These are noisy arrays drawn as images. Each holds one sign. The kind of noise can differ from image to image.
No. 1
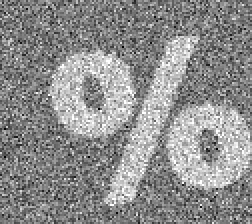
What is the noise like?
independent entries
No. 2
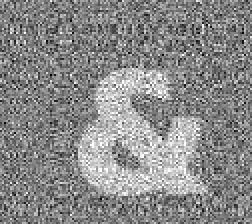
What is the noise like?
low rank plus noise
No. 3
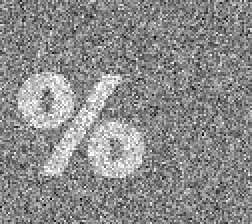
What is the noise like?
independent entries
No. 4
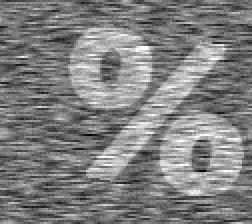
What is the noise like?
streaked along the rows
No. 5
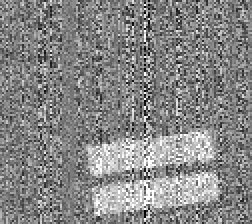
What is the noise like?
columns of uneven size
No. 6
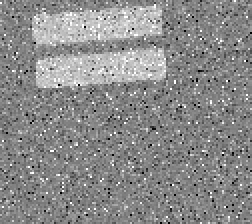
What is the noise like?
heavy tails
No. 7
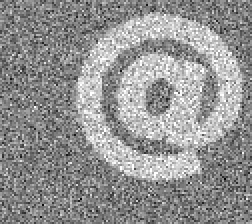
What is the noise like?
independent entries
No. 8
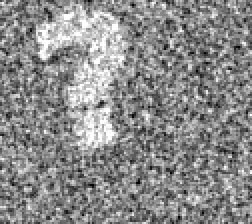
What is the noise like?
blotchy
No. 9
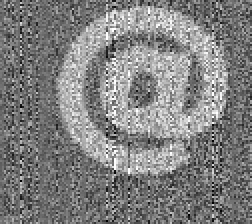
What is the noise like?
columns of uneven size
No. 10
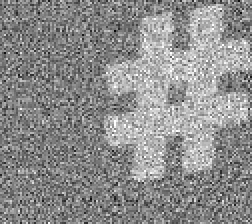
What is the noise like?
low rank plus noise
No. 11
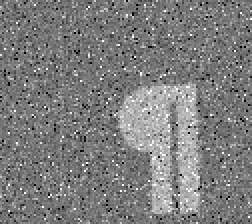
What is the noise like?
heavy tails
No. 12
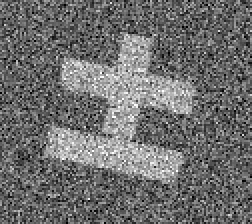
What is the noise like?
independent entries
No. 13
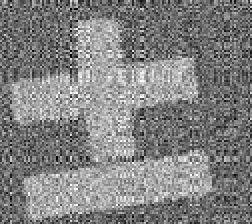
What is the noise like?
low rank plus noise
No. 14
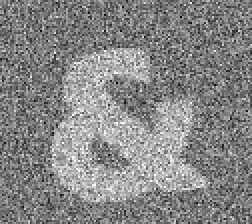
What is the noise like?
independent entries
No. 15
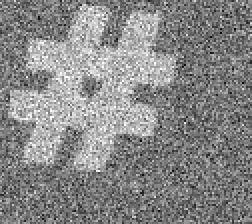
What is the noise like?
independent entries
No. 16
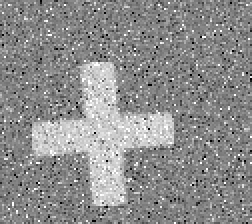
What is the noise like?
heavy tails
